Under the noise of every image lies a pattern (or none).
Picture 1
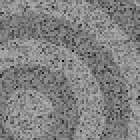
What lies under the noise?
rings round one point
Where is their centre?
bottom left
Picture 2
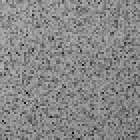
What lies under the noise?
a smooth slope
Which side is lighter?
top left
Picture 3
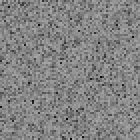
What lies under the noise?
only noise
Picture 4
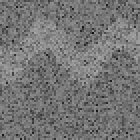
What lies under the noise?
a wavy band
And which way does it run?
left to right
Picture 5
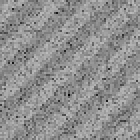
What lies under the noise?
diagonal stripes
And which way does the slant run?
bottom left to top right
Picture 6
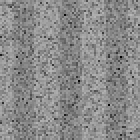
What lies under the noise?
vertical stripes
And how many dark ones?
3
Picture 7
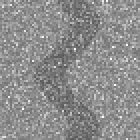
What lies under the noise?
a wavy band
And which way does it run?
top to bottom
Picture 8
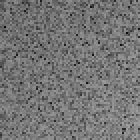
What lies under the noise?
a smooth slope
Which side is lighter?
bottom right
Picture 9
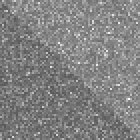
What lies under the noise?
a sharp edge
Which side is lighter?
top right
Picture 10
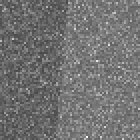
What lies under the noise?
a sharp edge
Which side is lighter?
right
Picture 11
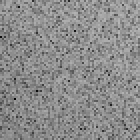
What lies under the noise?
a smooth slope
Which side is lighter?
top right
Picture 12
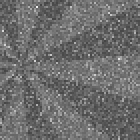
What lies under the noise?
spokes from one point
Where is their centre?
middle left
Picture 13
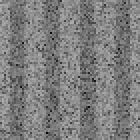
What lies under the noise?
vertical stripes
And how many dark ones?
4
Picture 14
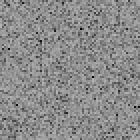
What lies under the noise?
only noise
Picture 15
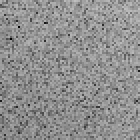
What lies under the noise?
a smooth slope
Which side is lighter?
top right
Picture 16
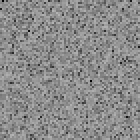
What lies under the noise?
only noise
